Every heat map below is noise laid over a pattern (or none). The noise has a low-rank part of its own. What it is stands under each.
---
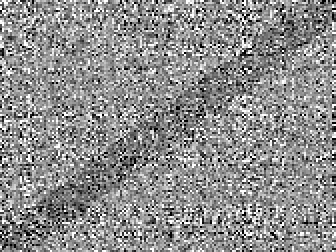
a diagonal band
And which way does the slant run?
bottom left to top right
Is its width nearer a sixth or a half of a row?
a sixth
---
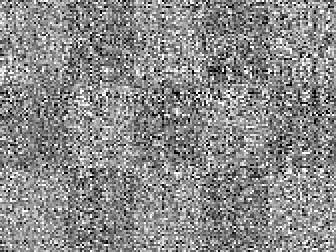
a checkerboard
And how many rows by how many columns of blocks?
3 by 5
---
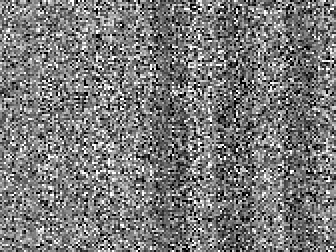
bands of columns
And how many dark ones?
3
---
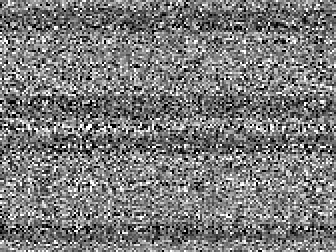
bands of rows
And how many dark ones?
4
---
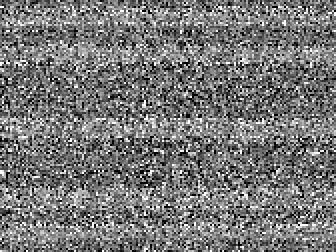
bands of rows
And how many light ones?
5
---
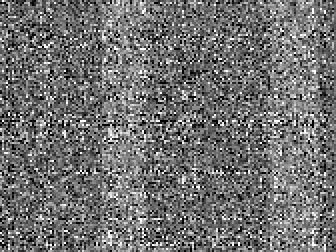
bands of columns
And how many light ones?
2
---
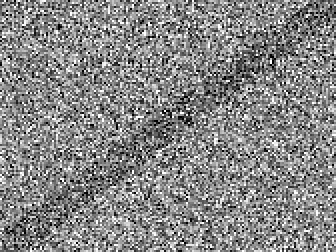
a diagonal band
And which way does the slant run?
bottom left to top right
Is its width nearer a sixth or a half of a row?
a sixth
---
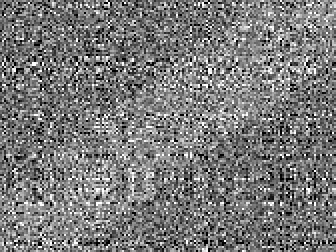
a diagonal band
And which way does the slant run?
bottom left to top right
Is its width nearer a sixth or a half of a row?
a half
